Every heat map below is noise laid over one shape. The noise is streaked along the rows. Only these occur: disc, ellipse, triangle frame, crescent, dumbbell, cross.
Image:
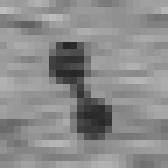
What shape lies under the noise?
dumbbell
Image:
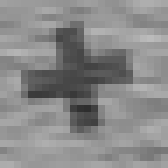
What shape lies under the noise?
cross
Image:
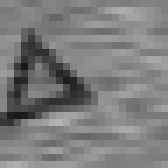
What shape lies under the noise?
triangle frame
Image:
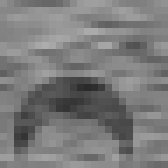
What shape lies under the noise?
crescent
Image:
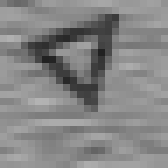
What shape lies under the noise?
triangle frame
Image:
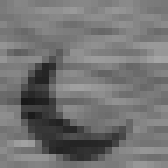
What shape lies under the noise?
crescent
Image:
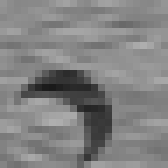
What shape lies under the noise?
crescent
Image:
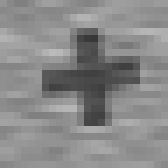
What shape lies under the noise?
cross
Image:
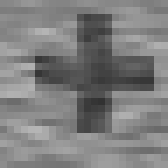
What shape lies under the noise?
cross
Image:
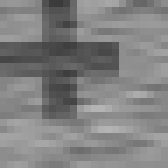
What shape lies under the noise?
cross
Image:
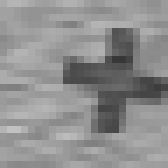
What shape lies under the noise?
cross
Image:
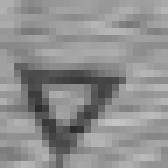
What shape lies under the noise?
triangle frame
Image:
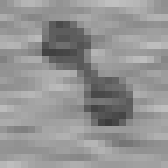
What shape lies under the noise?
dumbbell
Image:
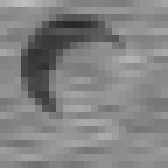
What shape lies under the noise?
crescent
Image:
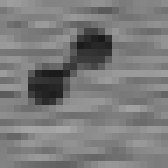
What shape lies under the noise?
dumbbell
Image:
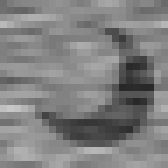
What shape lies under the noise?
crescent
